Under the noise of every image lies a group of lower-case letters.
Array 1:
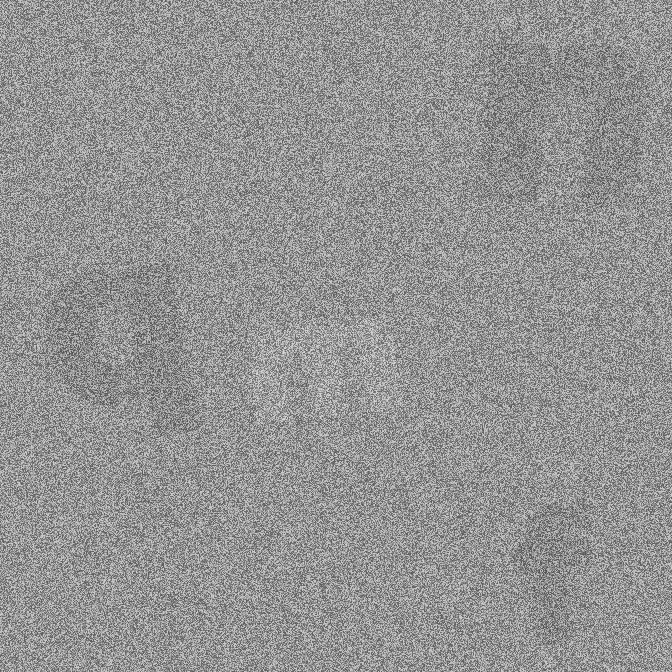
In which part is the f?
bottom right
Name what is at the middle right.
nothing
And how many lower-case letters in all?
4
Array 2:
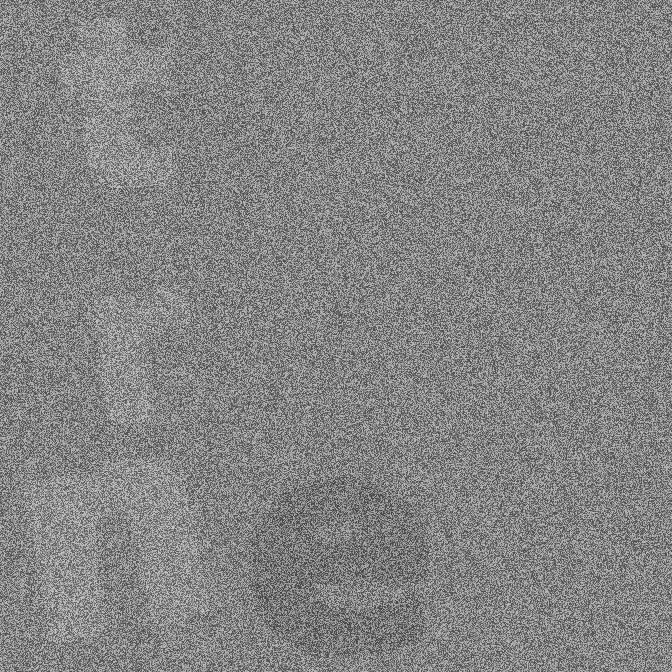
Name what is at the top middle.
nothing
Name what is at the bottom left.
n
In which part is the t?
top left
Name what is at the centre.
nothing
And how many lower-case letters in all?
4
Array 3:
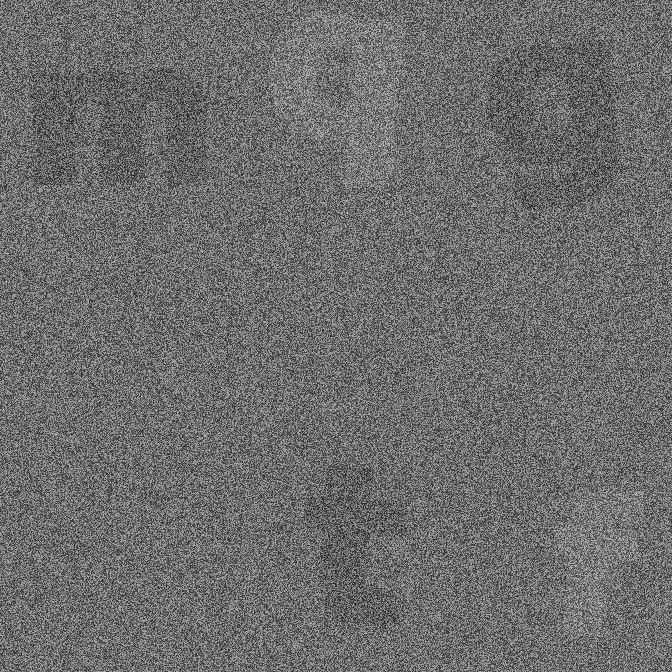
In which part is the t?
bottom middle
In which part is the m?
top left
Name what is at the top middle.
q
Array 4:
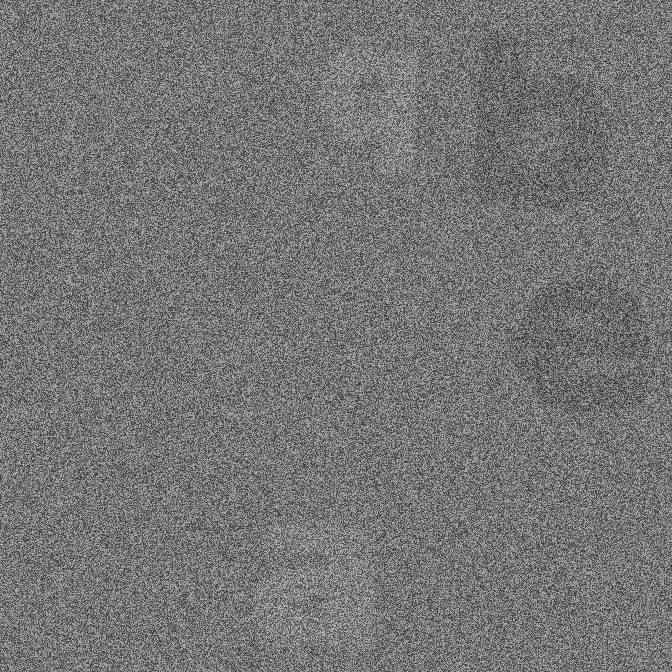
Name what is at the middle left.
nothing
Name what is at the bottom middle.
a
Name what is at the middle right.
e
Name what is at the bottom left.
nothing
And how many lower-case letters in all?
4
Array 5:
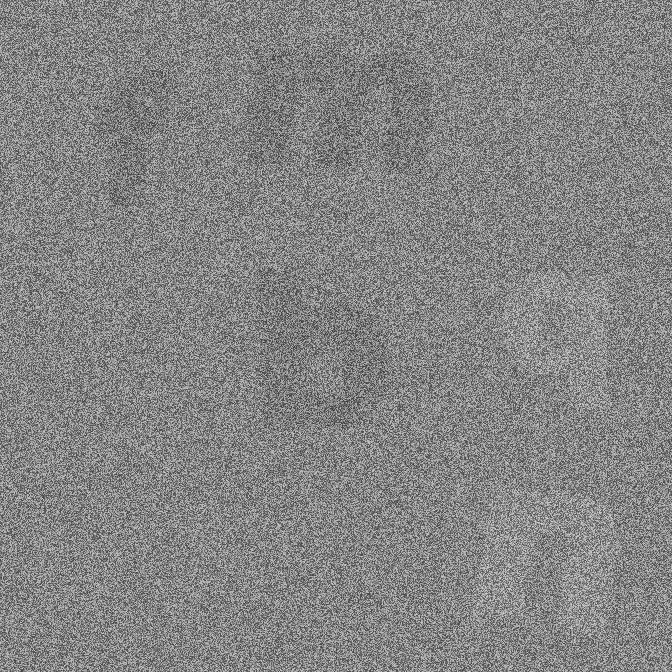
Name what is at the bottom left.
nothing
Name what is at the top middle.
m
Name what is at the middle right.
q
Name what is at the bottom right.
n
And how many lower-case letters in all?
5
